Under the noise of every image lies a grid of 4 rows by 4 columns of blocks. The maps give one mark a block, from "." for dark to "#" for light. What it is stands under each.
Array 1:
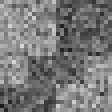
# # . .
# # . .
# . . #
. . # #
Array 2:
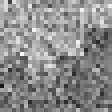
# # # #
# # # .
. # . .
. . . .
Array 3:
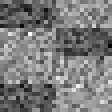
. . # #
# # . .
# # # #
. . # #
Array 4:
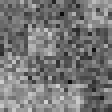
. . . #
. # . .
# . . .
# # # .
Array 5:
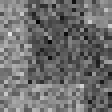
# . . #
# . . .
# . . .
# # # .
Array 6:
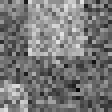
. # # .
. # # .
. . . .
# . . .
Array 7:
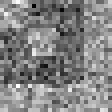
# . . #
. # . #
. . . #
# # # #
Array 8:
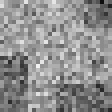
# # # .
# # # #
. # # #
. # . .
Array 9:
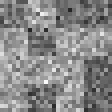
. # . .
# . # #
# # # .
# . # .
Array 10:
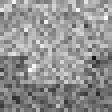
# # # #
# # # #
. # # .
. . . .
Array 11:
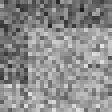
. . . .
. # # #
. # # #
# # # #
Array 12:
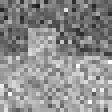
. . . .
. # . .
# # # #
# # # #
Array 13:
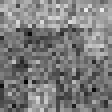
# # # #
. . . #
. . . .
. # . .
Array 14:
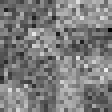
. . # #
. # . .
. . # #
# . # .
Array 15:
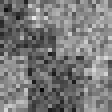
. # # #
. . # #
# . . #
# . . #
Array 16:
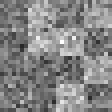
. # . #
. # # .
. . . #
. . # .
